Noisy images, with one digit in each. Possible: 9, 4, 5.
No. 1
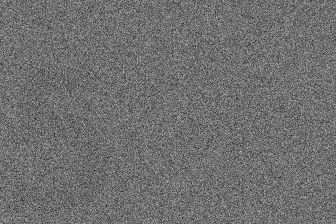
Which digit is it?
5
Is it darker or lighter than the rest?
darker
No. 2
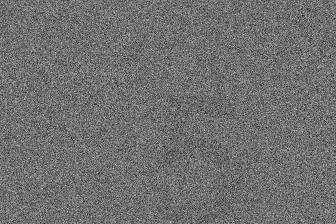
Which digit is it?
5
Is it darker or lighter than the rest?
darker
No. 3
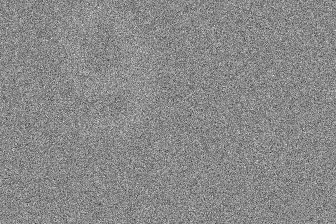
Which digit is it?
9
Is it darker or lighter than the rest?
lighter
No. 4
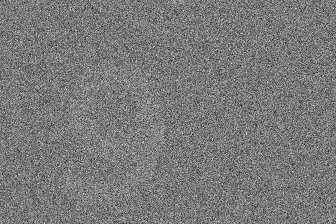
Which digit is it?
9
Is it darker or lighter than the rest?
lighter
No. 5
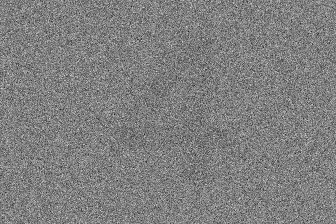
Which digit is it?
4
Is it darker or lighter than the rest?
darker
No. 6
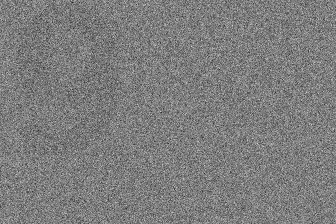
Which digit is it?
9
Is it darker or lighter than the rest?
darker
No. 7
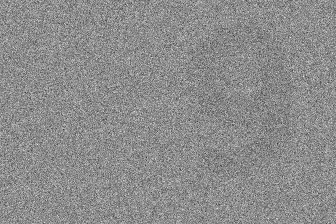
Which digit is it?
9
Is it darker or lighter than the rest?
darker
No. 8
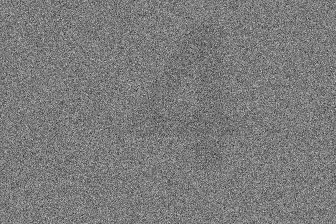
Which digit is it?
4
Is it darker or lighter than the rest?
darker
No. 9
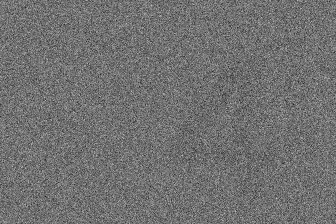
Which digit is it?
4
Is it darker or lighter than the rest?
darker
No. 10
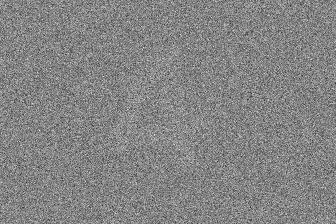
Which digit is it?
4
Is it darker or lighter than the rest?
lighter
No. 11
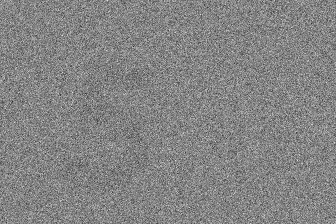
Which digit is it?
5
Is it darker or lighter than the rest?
darker
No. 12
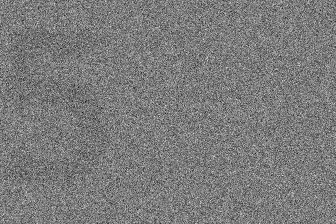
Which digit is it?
5
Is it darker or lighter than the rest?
darker
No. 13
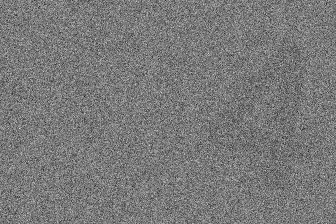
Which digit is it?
4
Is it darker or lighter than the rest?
darker
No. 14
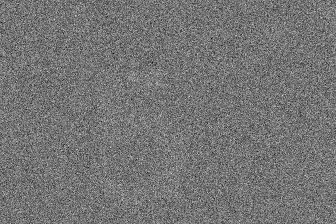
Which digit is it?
5
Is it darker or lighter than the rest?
lighter
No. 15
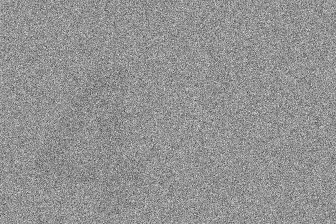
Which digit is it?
4
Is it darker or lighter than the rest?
darker
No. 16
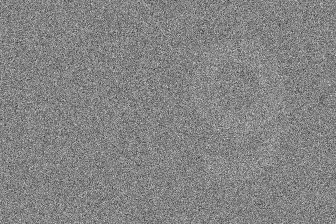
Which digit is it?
9
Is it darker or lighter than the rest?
lighter
